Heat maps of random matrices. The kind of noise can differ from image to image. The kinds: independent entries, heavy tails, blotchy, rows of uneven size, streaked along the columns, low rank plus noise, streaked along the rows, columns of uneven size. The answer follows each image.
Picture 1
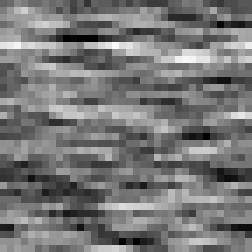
streaked along the rows
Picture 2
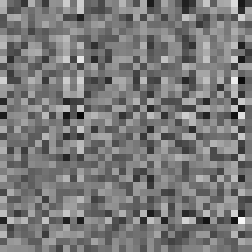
low rank plus noise
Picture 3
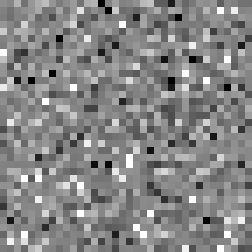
heavy tails
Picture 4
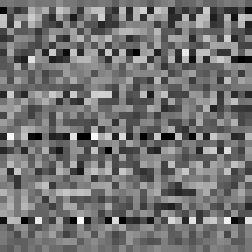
rows of uneven size
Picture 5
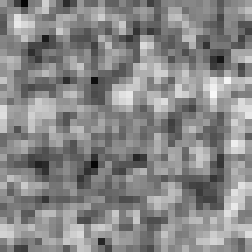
blotchy
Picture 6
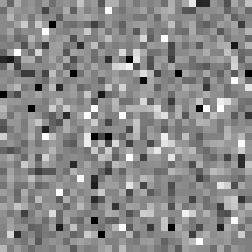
heavy tails
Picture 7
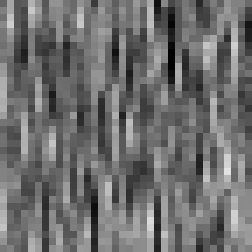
streaked along the columns
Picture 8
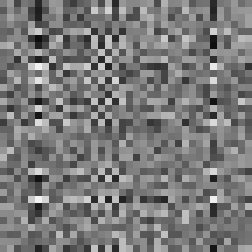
low rank plus noise
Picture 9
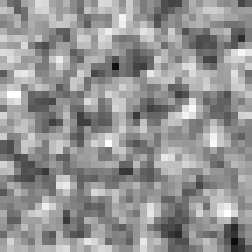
blotchy
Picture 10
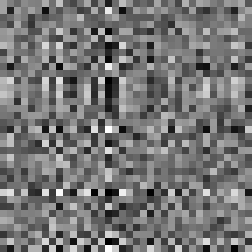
low rank plus noise
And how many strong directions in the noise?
one
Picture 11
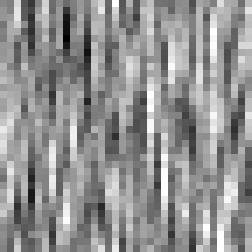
streaked along the columns
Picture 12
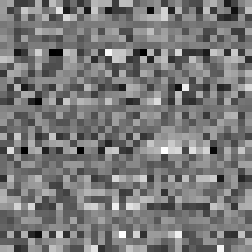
rows of uneven size
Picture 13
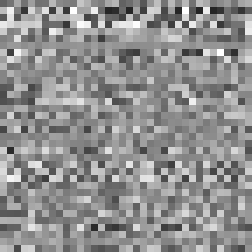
rows of uneven size
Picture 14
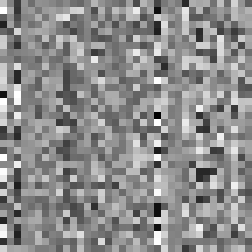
columns of uneven size
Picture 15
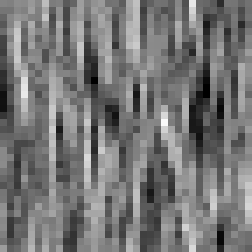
streaked along the columns
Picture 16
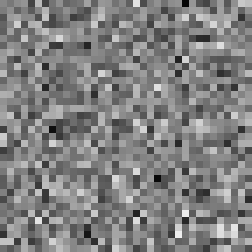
low rank plus noise
